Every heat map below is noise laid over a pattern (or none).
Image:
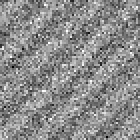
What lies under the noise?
diagonal stripes
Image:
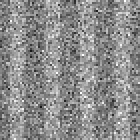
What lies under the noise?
vertical stripes
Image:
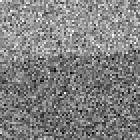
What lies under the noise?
a sharp edge
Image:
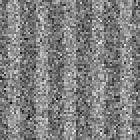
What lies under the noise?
vertical stripes
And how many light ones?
5
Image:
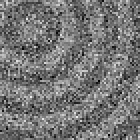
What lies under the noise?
rings round one point
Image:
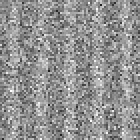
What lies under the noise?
vertical stripes
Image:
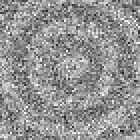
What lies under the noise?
rings round one point
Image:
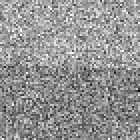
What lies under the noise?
a sharp edge
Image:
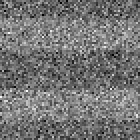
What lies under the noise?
horizontal stripes
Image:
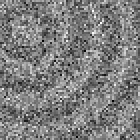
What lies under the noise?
rings round one point
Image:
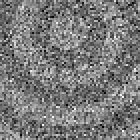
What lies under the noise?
rings round one point
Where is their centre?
top middle
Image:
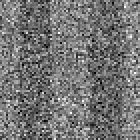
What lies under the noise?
vertical stripes
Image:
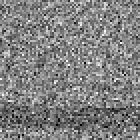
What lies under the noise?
one horizontal stripe
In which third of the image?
bottom
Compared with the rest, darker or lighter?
darker
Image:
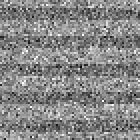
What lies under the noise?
horizontal stripes
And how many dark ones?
5
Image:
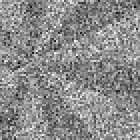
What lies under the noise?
spokes from one point
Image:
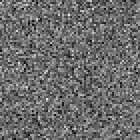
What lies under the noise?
only noise
